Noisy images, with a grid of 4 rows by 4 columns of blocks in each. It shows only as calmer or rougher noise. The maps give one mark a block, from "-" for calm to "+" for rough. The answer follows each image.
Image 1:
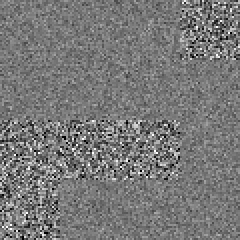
- - - +
- - - -
+ + + -
+ - - -
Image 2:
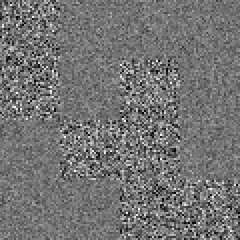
+ - - -
+ - + -
- + + -
- - + +
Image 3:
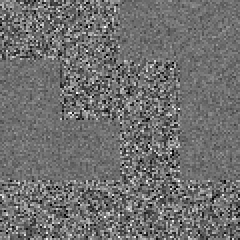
+ + - -
- + + -
- - + -
+ + + +
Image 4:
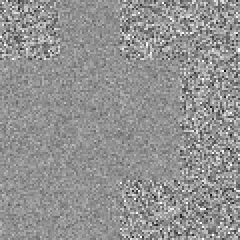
+ - + +
- - - +
- - - +
- - + +
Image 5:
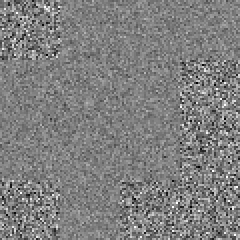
+ - - -
- - - +
- - - +
+ - + +
